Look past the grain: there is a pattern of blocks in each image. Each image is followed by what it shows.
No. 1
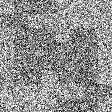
the same after a half turn
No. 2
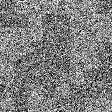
no symmetry
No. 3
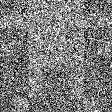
left and right mirror each other
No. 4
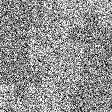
the same after a half turn
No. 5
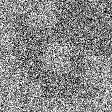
mirrored about the diagonal from the bottom left
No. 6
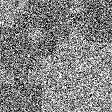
mirrored about the diagonal from the top left
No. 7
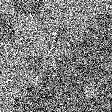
mirrored about the diagonal from the top left
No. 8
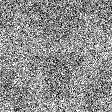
left and right mirror each other
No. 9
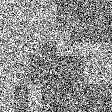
no symmetry
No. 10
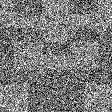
left and right mirror each other
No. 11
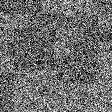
no symmetry
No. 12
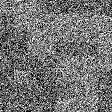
no symmetry
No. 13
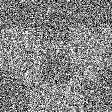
left and right mirror each other
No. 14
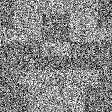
left and right mirror each other
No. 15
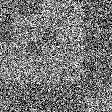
mirrored about the diagonal from the top left
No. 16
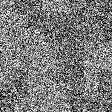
no symmetry
